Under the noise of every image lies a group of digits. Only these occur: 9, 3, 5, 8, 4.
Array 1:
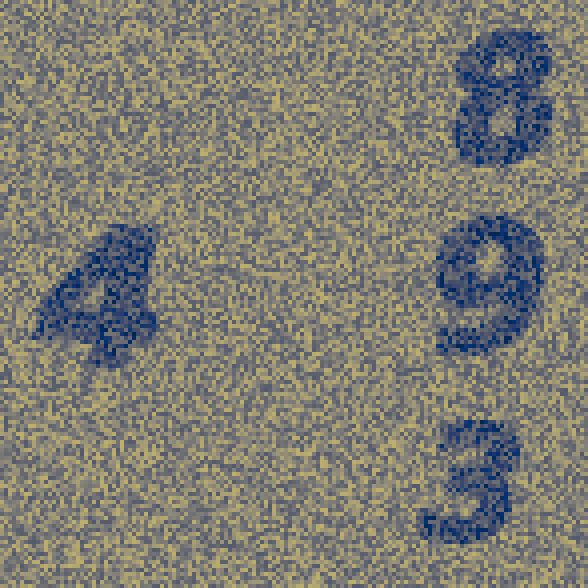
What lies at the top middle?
nothing
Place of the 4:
middle left
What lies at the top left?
nothing
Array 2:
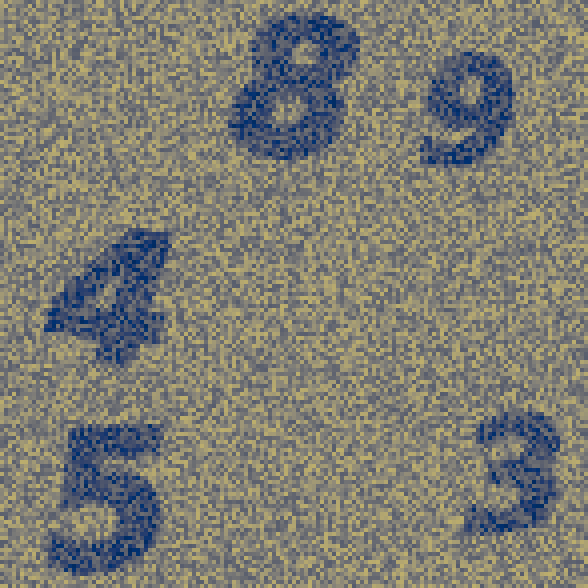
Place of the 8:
top middle
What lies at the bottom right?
3
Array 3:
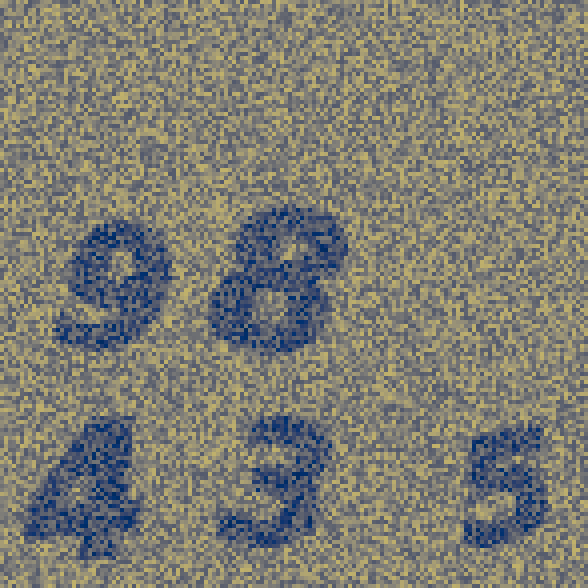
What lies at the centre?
8
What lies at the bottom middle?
3
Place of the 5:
bottom right
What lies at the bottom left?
4
